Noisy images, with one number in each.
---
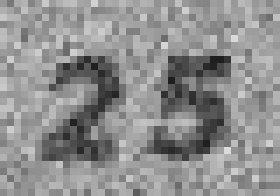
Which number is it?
25
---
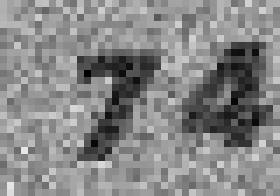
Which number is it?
74
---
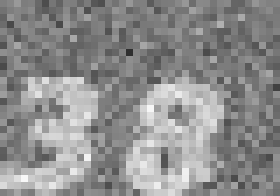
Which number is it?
38
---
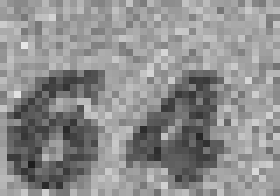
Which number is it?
64
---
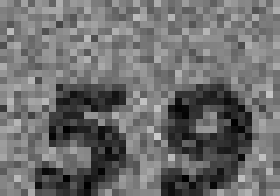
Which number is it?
59
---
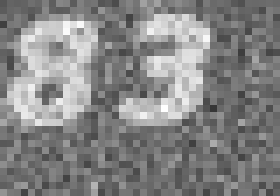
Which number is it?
83
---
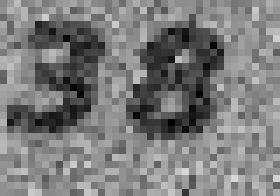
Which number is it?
38
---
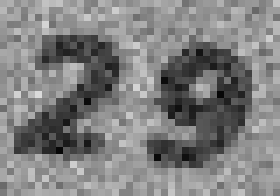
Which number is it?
29
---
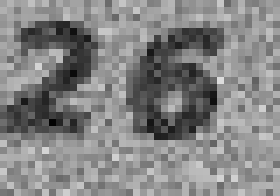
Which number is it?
26
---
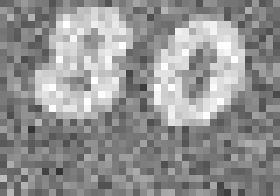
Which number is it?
80
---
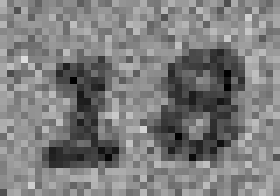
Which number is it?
18
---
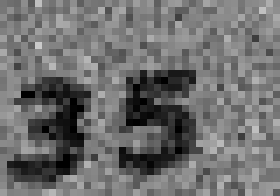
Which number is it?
35
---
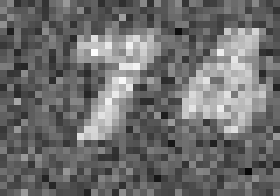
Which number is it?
74
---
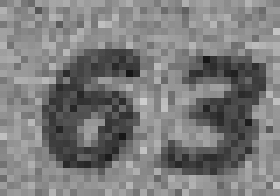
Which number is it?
63
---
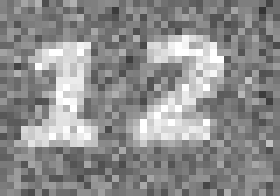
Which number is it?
12
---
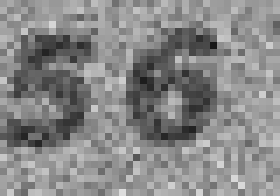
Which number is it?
56
